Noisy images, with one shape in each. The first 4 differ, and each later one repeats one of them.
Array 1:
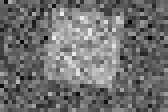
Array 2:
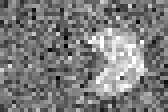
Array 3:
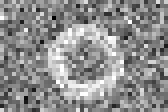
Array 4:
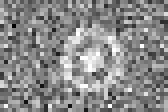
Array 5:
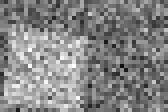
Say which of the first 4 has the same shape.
1
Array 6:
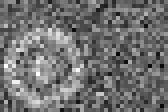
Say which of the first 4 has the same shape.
4
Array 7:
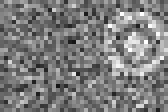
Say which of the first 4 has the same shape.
4
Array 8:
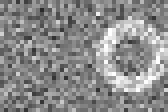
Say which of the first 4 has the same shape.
3
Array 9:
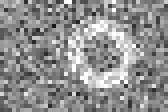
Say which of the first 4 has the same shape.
3
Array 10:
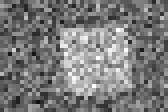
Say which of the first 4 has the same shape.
1
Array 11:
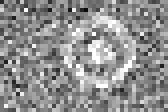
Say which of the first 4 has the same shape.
4
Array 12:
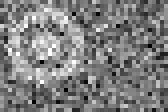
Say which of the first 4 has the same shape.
4
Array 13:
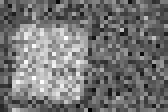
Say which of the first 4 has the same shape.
1
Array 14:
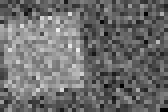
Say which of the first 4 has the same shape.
1
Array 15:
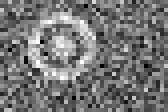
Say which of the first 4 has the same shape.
4
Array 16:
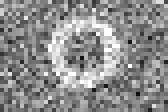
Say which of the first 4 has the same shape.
3
